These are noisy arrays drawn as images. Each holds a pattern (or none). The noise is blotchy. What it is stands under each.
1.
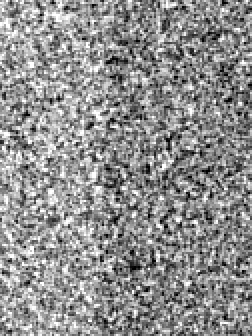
a sharp edge
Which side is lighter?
left
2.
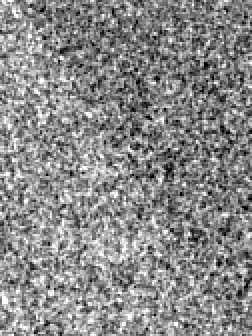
a sharp edge
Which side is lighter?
bottom left
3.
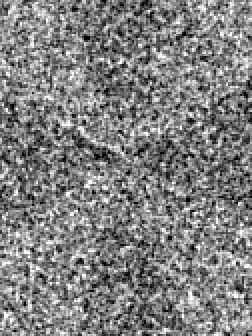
spokes from one point
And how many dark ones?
4
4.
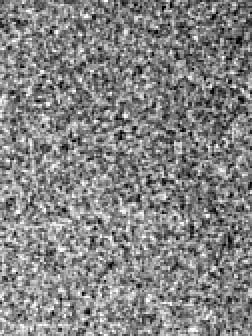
a smooth slope
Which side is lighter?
bottom left
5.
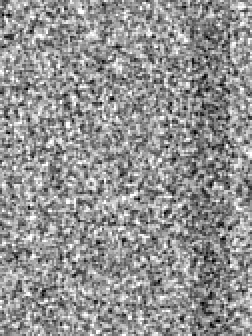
one vertical stripe
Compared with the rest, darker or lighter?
darker
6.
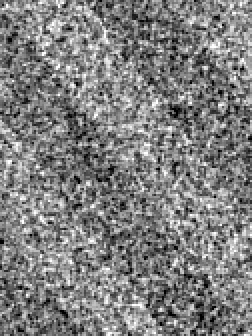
diagonal stripes
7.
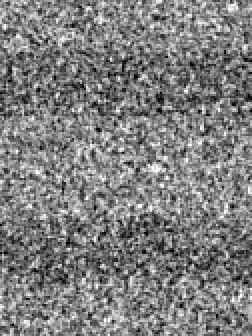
horizontal stripes
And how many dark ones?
2
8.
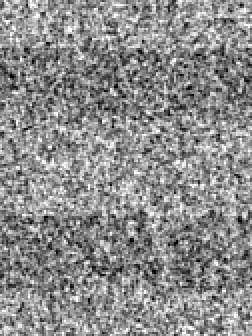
horizontal stripes
